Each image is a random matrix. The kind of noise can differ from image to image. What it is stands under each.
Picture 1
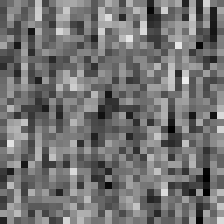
streaked along the columns
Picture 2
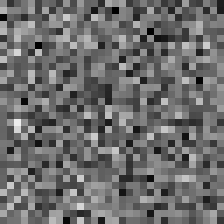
independent entries
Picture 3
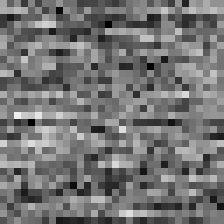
streaked along the rows
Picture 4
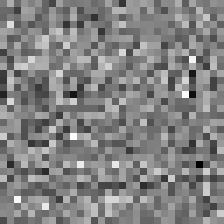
low rank plus noise
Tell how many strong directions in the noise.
one
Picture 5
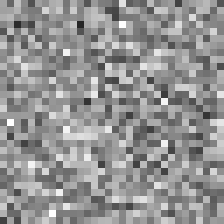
independent entries
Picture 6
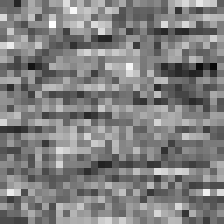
streaked along the rows
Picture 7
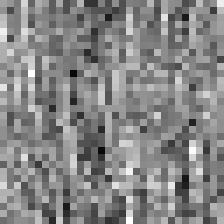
streaked along the columns
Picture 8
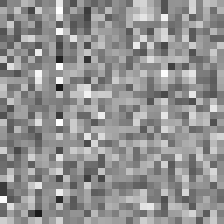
columns of uneven size
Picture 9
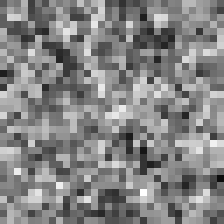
blotchy
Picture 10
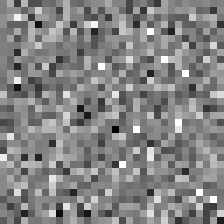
heavy tails
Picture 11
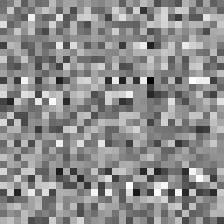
rows of uneven size
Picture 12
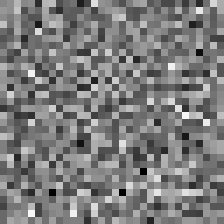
low rank plus noise
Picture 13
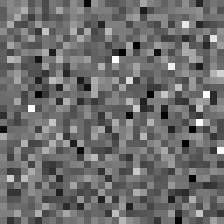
heavy tails
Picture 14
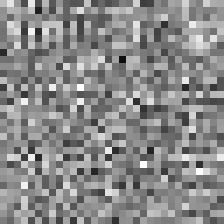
low rank plus noise
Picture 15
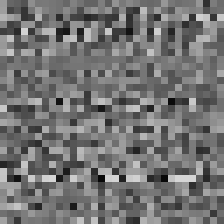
rows of uneven size
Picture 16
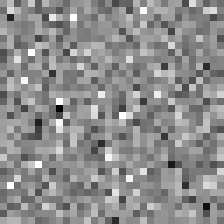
heavy tails
